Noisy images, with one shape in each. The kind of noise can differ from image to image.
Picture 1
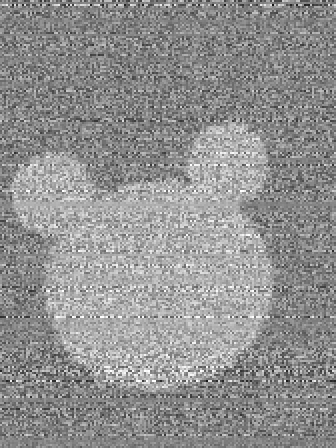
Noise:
rows of uneven size
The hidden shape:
bear's head
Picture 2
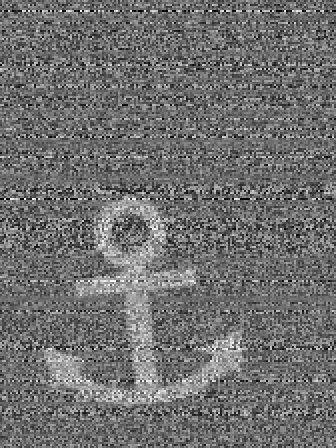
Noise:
rows of uneven size
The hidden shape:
anchor
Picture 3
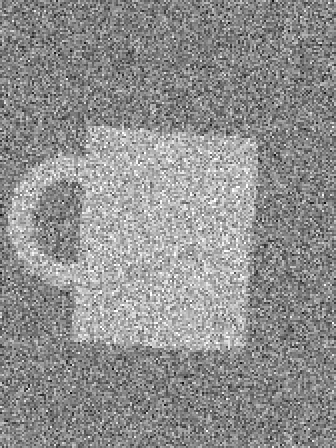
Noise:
independent entries
